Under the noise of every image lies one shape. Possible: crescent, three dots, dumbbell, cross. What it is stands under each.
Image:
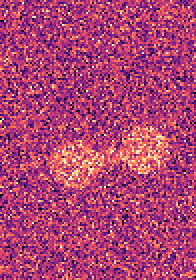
light dumbbell
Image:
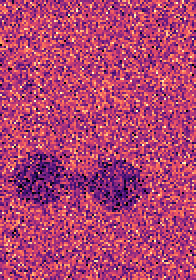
dark dumbbell
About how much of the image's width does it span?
two thirds
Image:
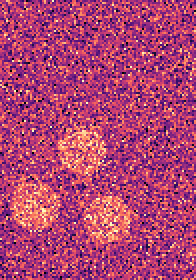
light three dots
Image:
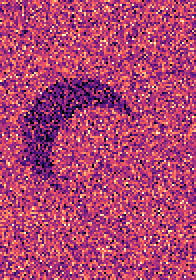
dark crescent
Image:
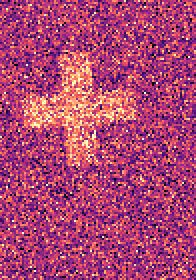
light cross
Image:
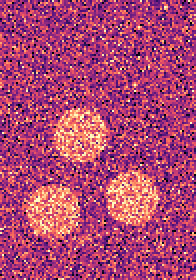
light three dots
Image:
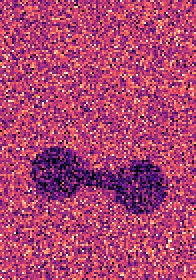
dark dumbbell
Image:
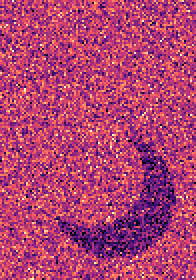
dark crescent
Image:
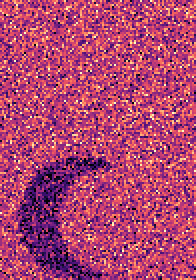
dark crescent
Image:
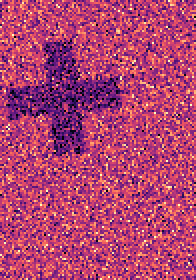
dark cross
